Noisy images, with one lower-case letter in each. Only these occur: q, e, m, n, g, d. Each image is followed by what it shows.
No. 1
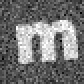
light m
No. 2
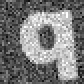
light q
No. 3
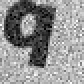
dark q
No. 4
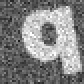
light q
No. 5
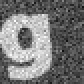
light g
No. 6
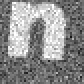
light n
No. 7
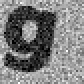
dark g
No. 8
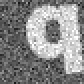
light q
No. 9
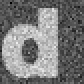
light d
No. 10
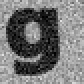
dark g
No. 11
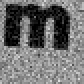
dark m
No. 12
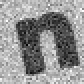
dark n
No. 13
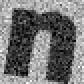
dark n
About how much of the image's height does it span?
nearly all
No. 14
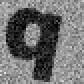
dark q
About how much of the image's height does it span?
nearly all
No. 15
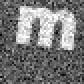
light m
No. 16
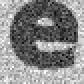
dark e
